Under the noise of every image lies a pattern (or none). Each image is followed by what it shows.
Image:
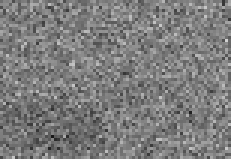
one block
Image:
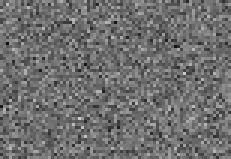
only noise
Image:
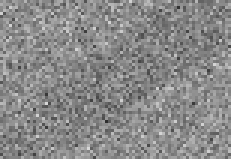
a diagonal band
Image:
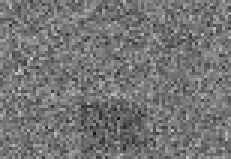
one block
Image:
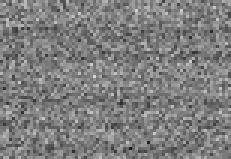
bands of rows
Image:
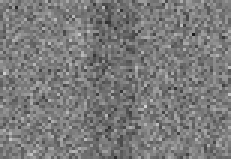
one band of columns
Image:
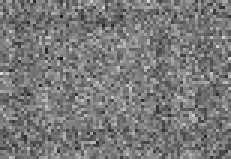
bands of rows crossing bands of columns
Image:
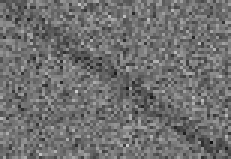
a diagonal band
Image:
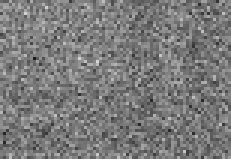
bands of rows crossing bands of columns
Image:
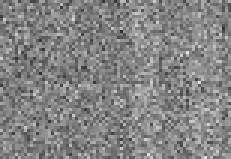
bands of columns
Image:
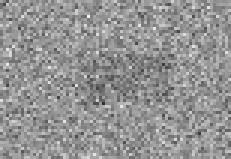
one block
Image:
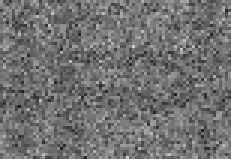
bands of rows crossing bands of columns
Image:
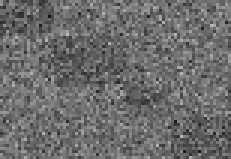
blocks along the diagonal
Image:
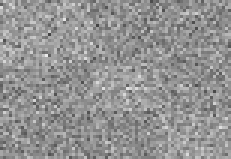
blocks along the diagonal
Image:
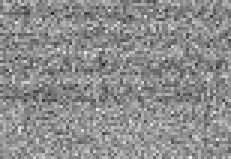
bands of rows
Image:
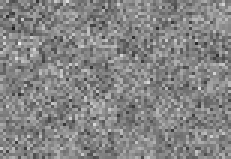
a checkerboard
